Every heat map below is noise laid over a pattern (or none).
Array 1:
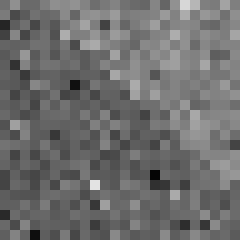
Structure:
a sharp edge
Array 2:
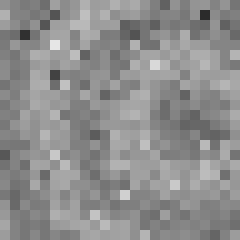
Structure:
rings round one point
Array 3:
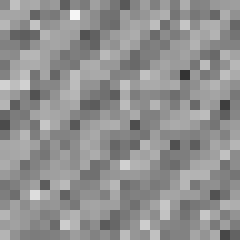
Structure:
diagonal stripes
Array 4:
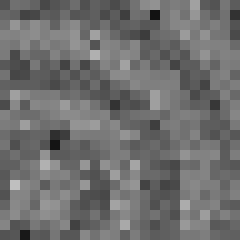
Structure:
rings round one point
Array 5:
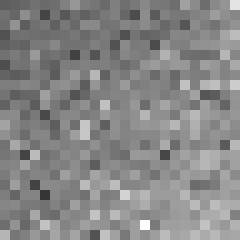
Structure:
a smooth slope
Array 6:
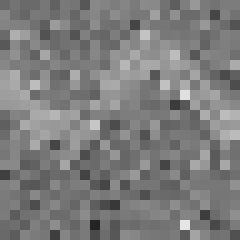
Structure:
a wavy band
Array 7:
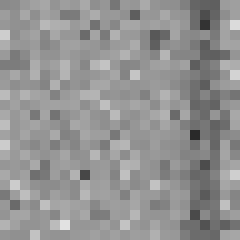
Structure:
one vertical stripe
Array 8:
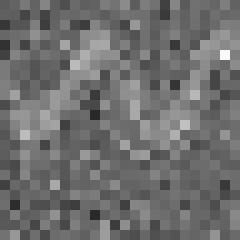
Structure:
a wavy band
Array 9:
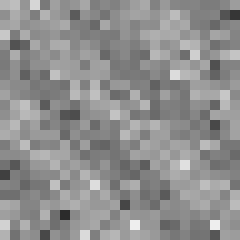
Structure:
diagonal stripes
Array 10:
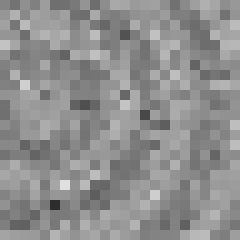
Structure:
rings round one point
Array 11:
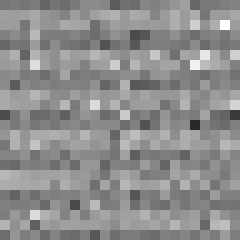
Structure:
horizontal stripes
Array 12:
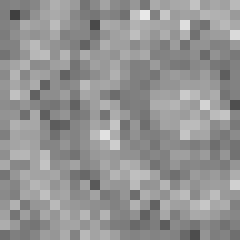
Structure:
rings round one point
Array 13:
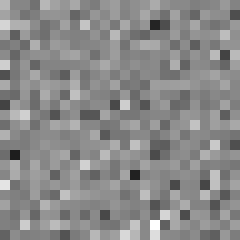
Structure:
only noise
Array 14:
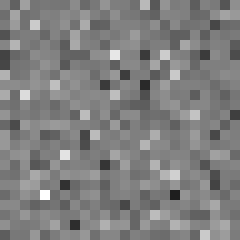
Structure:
only noise
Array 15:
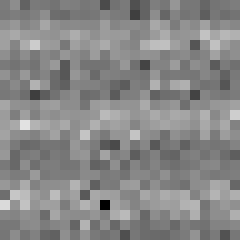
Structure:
horizontal stripes
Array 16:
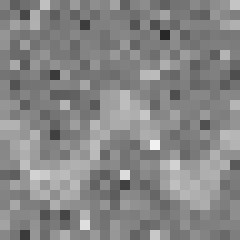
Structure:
a wavy band
